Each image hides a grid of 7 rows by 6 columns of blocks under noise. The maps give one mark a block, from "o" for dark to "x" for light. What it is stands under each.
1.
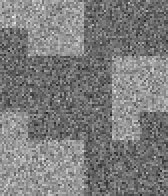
x x x o o o
o x x o o o
o o o o x x
o o o o x x
x o o o x o
x x x o o o
x x x o o o
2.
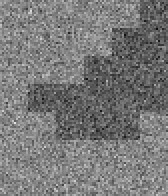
x x x x x o
x x x x o o
x x x o o o
x o o o o o
x x o o o x
x x x x x x
x x x x x x
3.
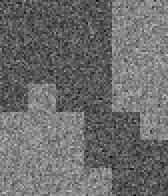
o o o o x x
o o o o x x
o o o o x x
o x o o x x
x x x o o x
x x x o o o
x x x x o o
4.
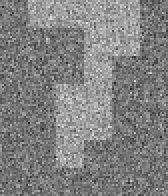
o x x x x o
o o o x x o
o o o x o o
o o x x o o
o o x x o o
o o x o o o
o o o o o o
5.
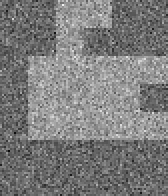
o o x x o o
o o x o o o
o x x x x x
o x x x x o
o x x x x x
o o o o o o
o o o o o o
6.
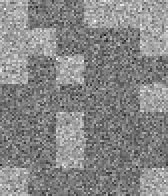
x o o x x x
x x o o o x
x o x o o o
o o o o o x
o o x o o o
o o x o o o
x o o o o x
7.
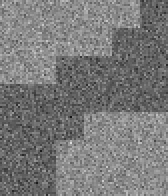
x x x x x o
x x x x o o
x x o o o o
o o o o o o
o o o x x x
o o x x x x
o o x x x x
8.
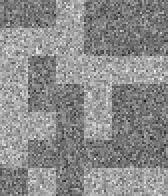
o o x o o o
x x x o o o
x o x x x x
x o o x o o
x x o x o o
x o o o o o
o x o x x x
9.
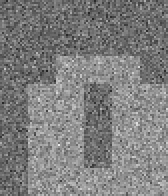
o o o o o o
o o o o o o
o o x x x o
o x x o x x
o x x o x x
o x x o x x
o x x x x x
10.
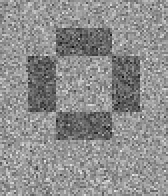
x x x x x x
x x o o x x
x o x x o x
x o x x o x
x x o o x x
x x x x x x
x x x x x x
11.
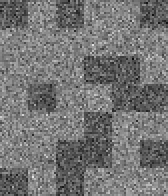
o x o x x o
x x x x x x
x x x o o x
x o x x o o
x x x o x x
x x o o x o
o x o x x x
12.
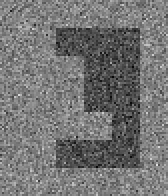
x x x x x x
x x o o o x
x x x o o x
x x x o o x
x x x x o x
x x o o o x
x x x x x x
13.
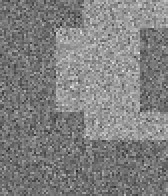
o o o x x x
o o x x x o
o o x x x o
o o x x x o
o o o x x x
o o o o o o
o o o o o o
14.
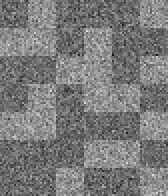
o x o o o x
x x o x o o
o o x x o x
o x o x x o
x x o o o x
o o o x x o
o o x o o x
